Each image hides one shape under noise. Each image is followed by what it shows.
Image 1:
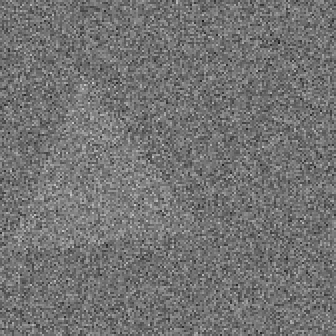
triangle
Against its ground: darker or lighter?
lighter
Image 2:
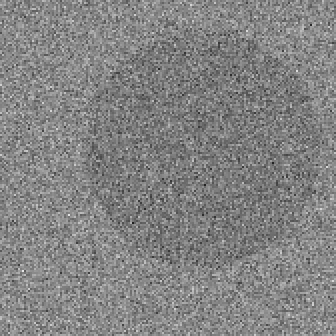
disc
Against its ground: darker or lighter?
darker
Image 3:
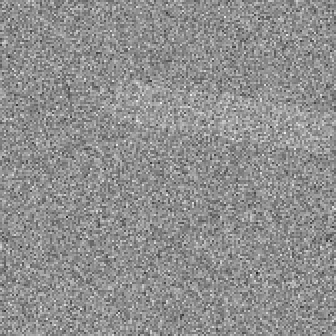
bar
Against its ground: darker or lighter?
lighter
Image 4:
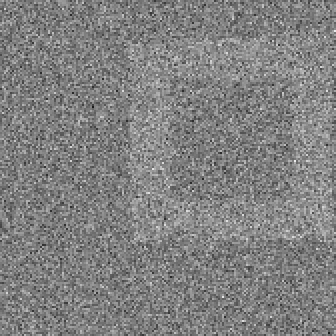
square frame
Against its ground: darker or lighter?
lighter
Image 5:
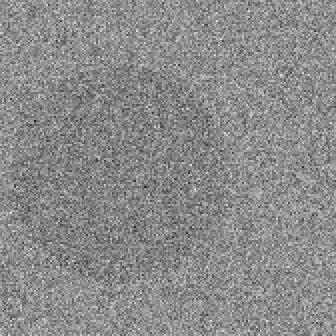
disc
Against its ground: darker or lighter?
darker
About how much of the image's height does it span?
two thirds
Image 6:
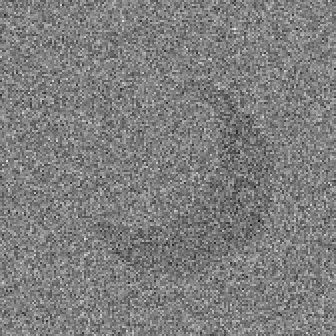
crescent
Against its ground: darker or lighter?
darker
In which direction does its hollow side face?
up and left
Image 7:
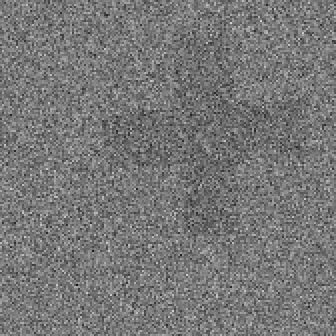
cross
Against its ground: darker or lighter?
darker
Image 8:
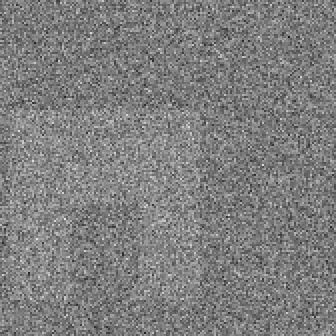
square with a notch
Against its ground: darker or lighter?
lighter
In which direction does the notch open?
down
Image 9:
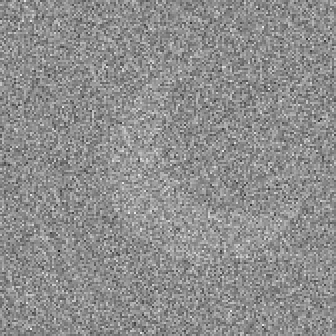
crescent
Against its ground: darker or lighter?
lighter
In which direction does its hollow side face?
up and right
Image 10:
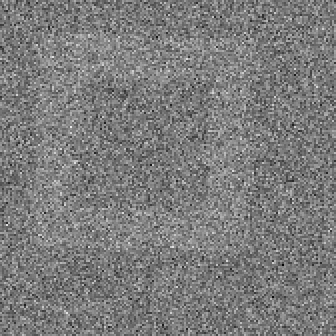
square frame
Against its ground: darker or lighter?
lighter
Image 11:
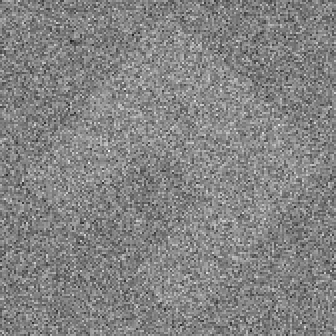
square with a notch
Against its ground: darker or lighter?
lighter
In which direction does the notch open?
down and left
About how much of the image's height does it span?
nearly all
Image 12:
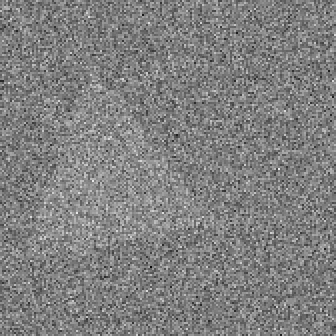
triangle
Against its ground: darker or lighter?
lighter
